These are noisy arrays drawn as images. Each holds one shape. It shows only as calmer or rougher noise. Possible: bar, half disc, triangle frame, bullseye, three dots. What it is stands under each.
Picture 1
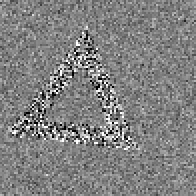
triangle frame
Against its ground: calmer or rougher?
rougher
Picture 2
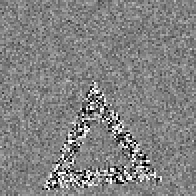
triangle frame
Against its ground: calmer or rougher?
rougher
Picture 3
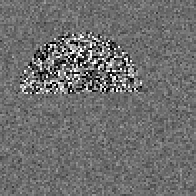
half disc
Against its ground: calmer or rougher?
rougher
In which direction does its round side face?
up
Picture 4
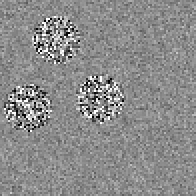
three dots
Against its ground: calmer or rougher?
rougher
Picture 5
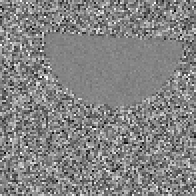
half disc
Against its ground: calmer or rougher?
calmer
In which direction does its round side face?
down
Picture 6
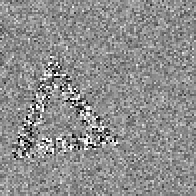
triangle frame
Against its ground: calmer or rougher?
rougher
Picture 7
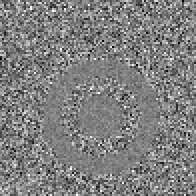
bullseye
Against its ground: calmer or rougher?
calmer
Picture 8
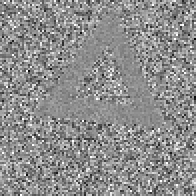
triangle frame
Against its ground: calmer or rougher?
calmer
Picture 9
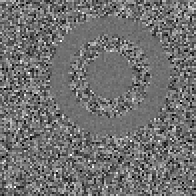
bullseye
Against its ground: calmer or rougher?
calmer
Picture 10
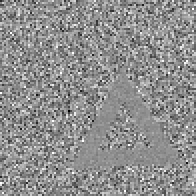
triangle frame
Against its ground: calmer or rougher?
calmer
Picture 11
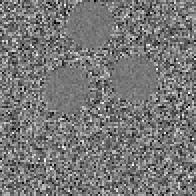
three dots
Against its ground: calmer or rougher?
calmer
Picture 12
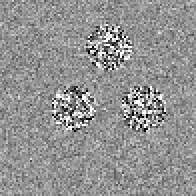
three dots
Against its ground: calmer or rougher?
rougher
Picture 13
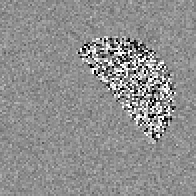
half disc
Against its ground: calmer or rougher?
rougher
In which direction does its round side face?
up and right
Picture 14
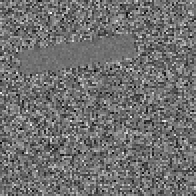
bar
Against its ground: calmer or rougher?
calmer
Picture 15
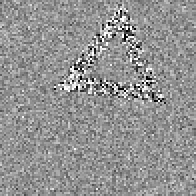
triangle frame
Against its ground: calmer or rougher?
rougher
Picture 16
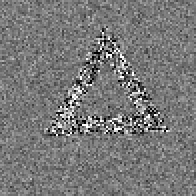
triangle frame
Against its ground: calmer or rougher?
rougher
